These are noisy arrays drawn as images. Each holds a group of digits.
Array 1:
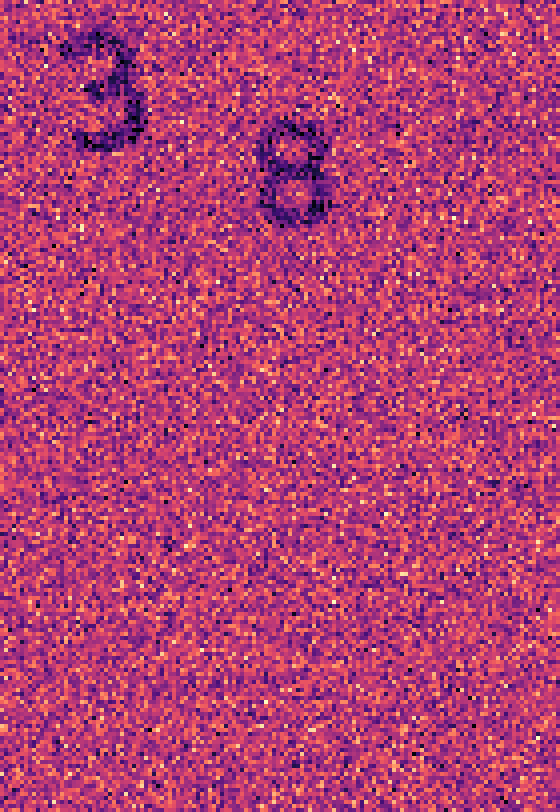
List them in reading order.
top left: 3; top middle: 8
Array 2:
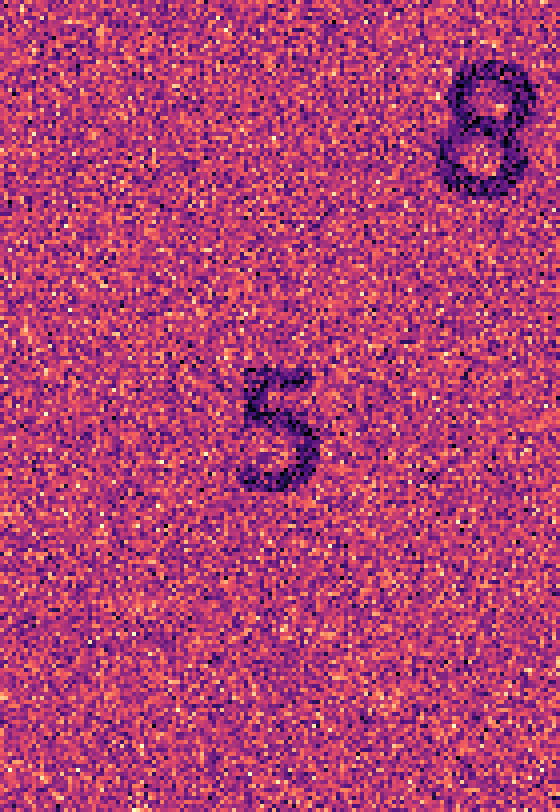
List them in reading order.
top right: 8; centre: 5
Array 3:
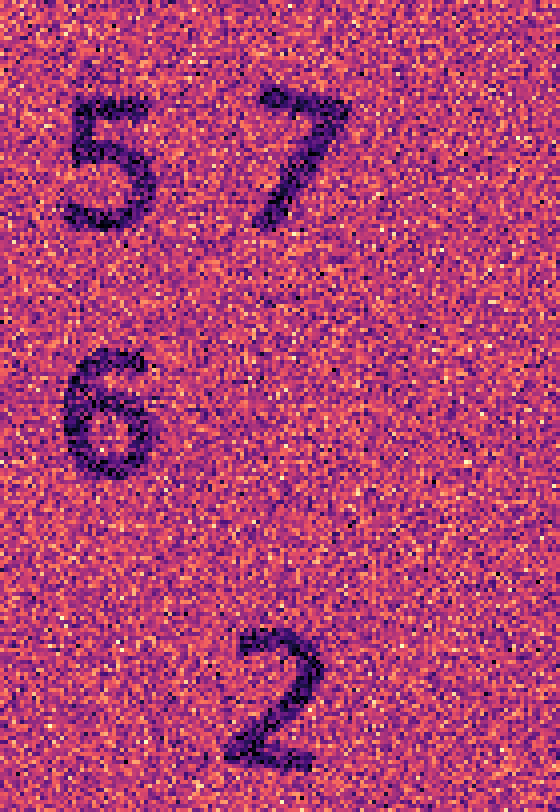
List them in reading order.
top left: 5; top middle: 7; middle left: 6; bottom middle: 2
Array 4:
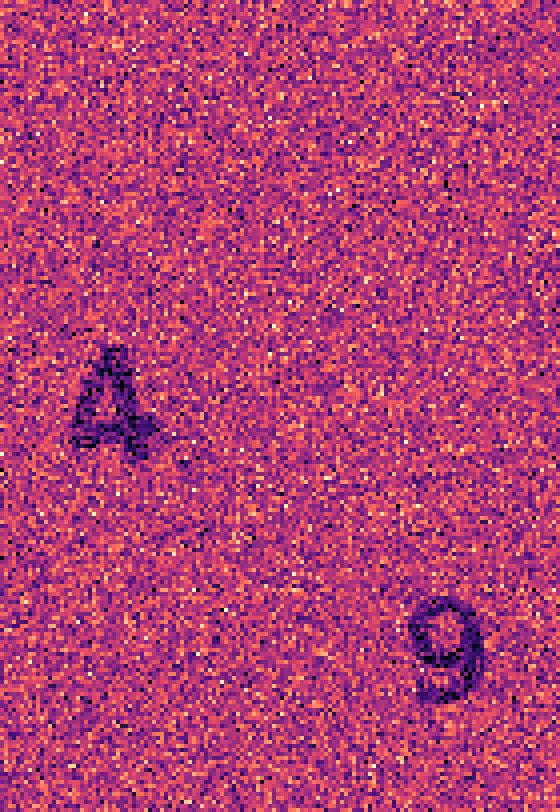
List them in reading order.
middle left: 4; bottom right: 9
